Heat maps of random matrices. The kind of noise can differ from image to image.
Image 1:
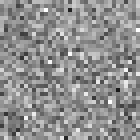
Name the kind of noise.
independent entries
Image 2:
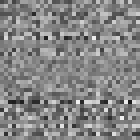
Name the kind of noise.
rows of uneven size
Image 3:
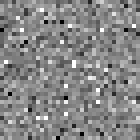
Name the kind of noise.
heavy tails
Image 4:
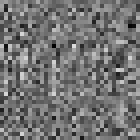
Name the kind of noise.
low rank plus noise
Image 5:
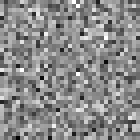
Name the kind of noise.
independent entries
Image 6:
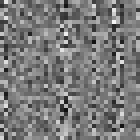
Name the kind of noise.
columns of uneven size
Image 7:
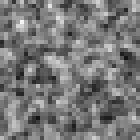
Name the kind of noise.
blotchy
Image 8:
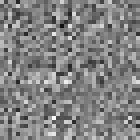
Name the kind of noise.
low rank plus noise
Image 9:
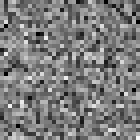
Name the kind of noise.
independent entries
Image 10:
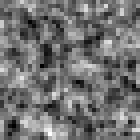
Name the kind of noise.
blotchy
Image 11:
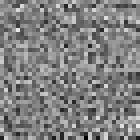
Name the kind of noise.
low rank plus noise
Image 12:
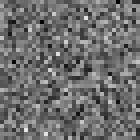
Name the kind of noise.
independent entries
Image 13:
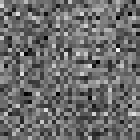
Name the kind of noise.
low rank plus noise
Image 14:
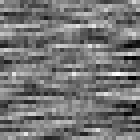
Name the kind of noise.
streaked along the rows
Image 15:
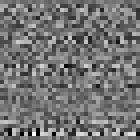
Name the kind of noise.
rows of uneven size
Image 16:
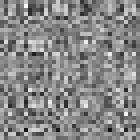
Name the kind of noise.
low rank plus noise
